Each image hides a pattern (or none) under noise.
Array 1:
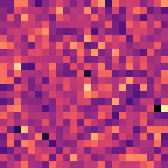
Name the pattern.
only noise
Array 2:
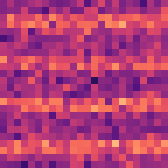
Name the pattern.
horizontal stripes
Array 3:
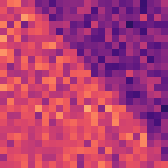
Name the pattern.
a sharp edge
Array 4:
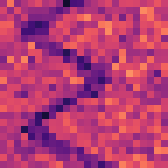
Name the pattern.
a wavy band
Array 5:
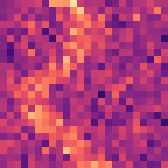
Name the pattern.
a wavy band
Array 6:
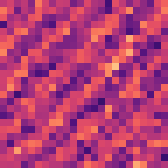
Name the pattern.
diagonal stripes
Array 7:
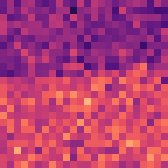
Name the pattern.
a sharp edge
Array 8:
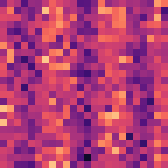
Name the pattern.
vertical stripes
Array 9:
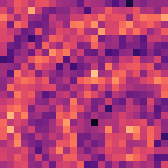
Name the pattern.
rings round one point
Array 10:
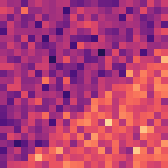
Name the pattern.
a sharp edge
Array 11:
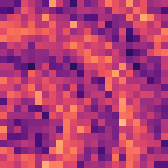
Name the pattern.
rings round one point
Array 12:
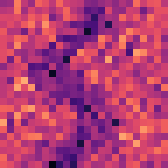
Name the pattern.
a wavy band
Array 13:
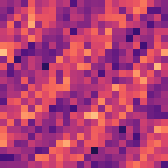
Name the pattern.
diagonal stripes
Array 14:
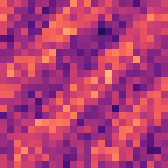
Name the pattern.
diagonal stripes
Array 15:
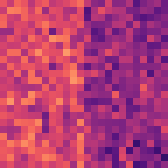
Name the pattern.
a sharp edge
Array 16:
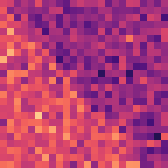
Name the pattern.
a sharp edge
